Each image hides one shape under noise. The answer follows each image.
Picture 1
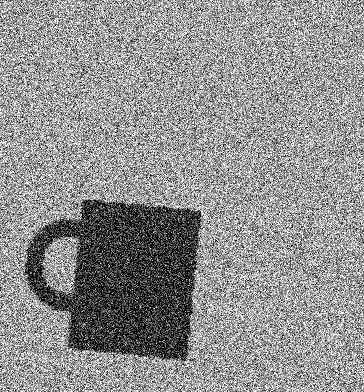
cup
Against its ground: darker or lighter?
darker
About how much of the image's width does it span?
half
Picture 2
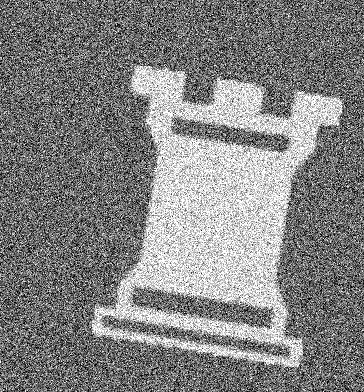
chess rook
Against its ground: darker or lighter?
lighter
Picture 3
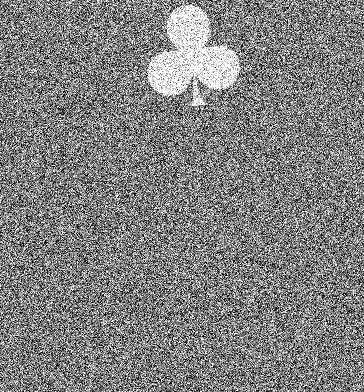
club
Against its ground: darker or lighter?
lighter
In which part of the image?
top middle
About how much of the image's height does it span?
a quarter
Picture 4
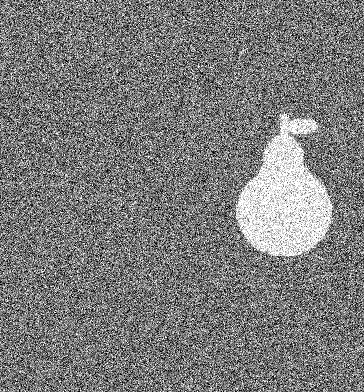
pear
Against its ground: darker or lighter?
lighter
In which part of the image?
middle right
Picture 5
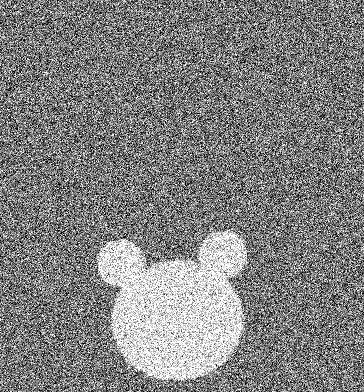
bear's head
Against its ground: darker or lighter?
lighter
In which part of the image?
bottom middle
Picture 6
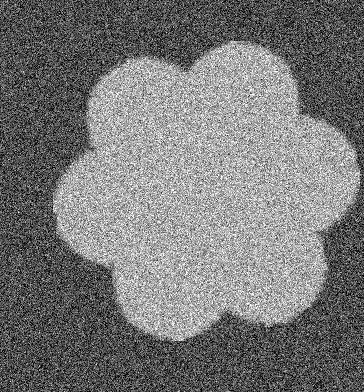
flower
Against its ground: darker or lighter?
lighter
